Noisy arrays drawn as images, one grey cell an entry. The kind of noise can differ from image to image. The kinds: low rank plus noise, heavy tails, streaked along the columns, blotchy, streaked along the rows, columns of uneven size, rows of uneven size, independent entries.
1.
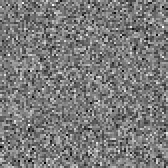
independent entries
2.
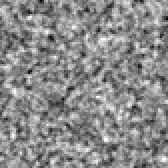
blotchy
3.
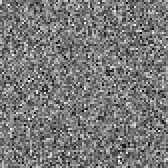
independent entries
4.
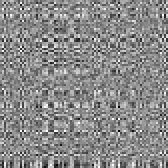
low rank plus noise
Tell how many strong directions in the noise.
one
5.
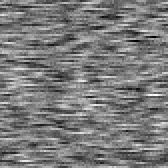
streaked along the rows
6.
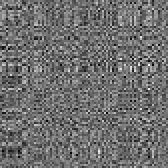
low rank plus noise
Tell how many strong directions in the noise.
two
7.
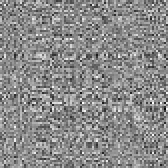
low rank plus noise
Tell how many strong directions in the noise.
three or four
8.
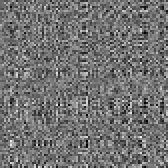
low rank plus noise
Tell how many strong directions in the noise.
three or four
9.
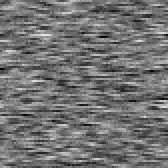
streaked along the rows
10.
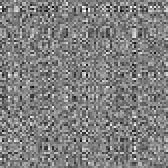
low rank plus noise
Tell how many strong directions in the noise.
two
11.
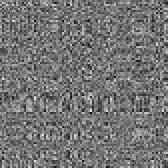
low rank plus noise
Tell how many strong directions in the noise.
three or four
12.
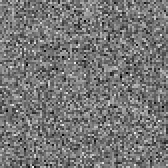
independent entries
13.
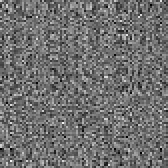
low rank plus noise
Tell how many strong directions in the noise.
five to eight
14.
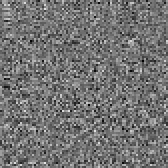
low rank plus noise
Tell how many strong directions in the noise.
five to eight
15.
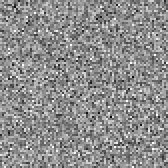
independent entries
